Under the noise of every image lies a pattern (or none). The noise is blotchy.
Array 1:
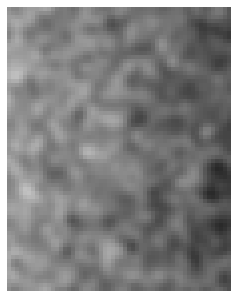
a smooth slope
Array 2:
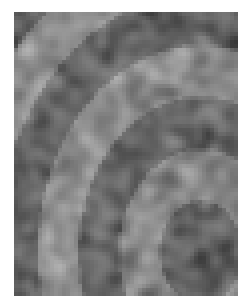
rings round one point
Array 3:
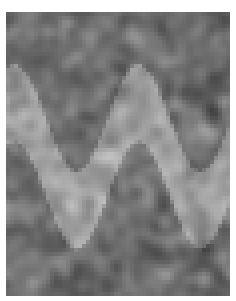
a wavy band
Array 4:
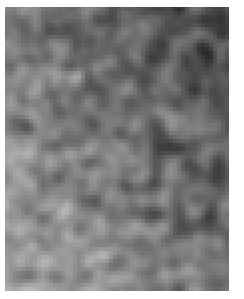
a smooth slope
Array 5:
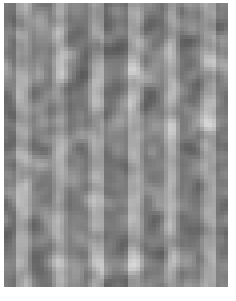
vertical stripes
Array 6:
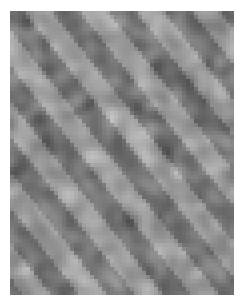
diagonal stripes
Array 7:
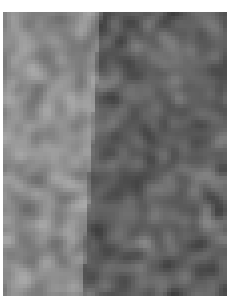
a sharp edge
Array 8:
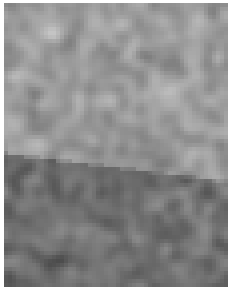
a sharp edge
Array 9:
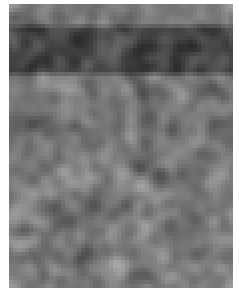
one horizontal stripe
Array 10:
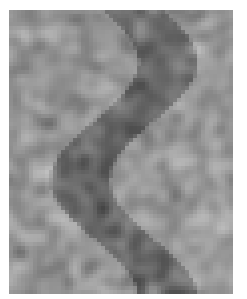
a wavy band
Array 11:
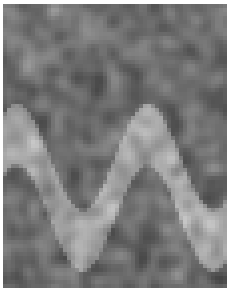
a wavy band
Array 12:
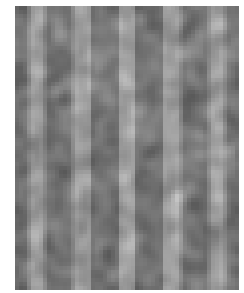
vertical stripes
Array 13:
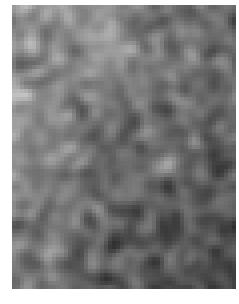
a smooth slope
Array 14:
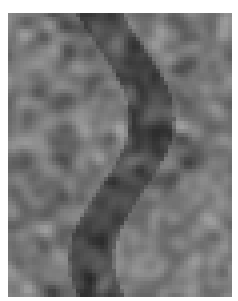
a wavy band
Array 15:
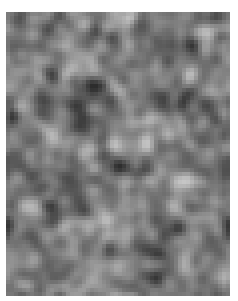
only noise
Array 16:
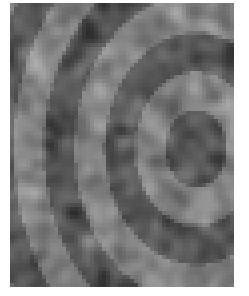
rings round one point
